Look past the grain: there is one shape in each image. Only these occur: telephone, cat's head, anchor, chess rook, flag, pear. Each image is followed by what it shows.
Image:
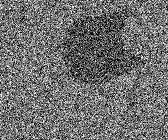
cat's head
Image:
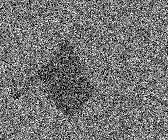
flag
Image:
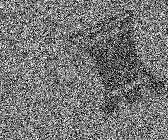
chess rook
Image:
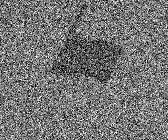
flag
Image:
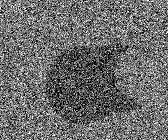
cat's head
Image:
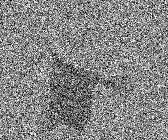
flag
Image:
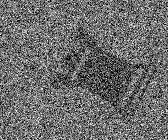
chess rook
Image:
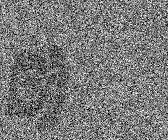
telephone
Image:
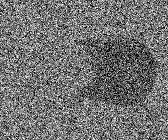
cat's head
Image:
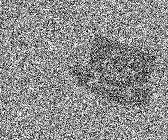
telephone
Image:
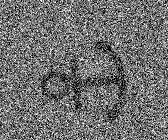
anchor
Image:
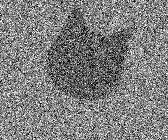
cat's head
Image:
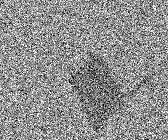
flag
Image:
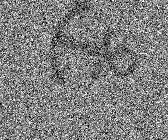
anchor
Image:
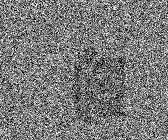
telephone
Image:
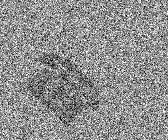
telephone
